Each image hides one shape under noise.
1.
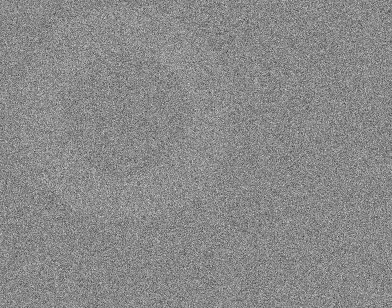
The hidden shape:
ring
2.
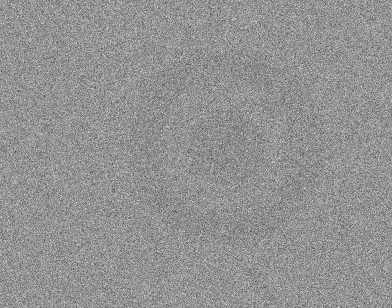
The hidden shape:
bullseye
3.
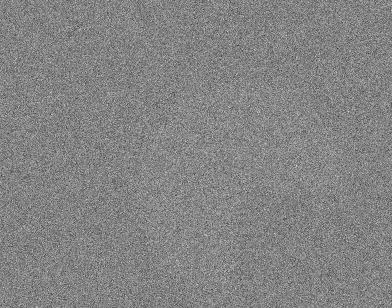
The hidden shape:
disc with a wedge cut out
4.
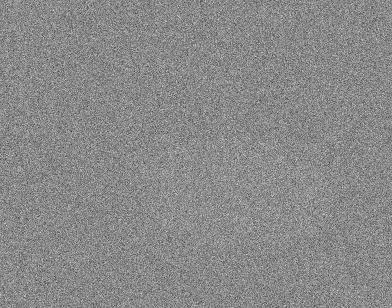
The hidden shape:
ellipse
